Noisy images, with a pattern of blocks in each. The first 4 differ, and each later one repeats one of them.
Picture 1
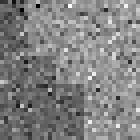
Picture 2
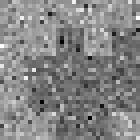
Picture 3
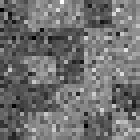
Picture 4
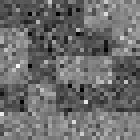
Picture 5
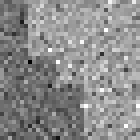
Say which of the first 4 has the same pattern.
1
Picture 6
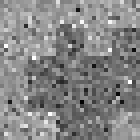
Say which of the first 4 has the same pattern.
2
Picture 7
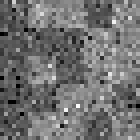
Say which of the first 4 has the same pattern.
3
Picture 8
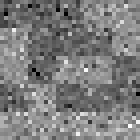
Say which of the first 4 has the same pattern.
4
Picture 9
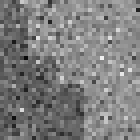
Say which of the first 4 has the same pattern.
1
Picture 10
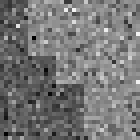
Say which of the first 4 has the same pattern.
1
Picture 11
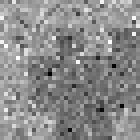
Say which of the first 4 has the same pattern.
2
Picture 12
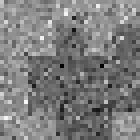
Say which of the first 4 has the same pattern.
2
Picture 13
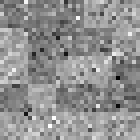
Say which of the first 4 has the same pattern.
4
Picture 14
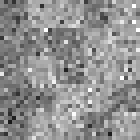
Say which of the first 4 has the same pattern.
3
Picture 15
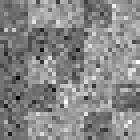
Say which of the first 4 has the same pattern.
3
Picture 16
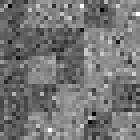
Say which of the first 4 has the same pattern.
3
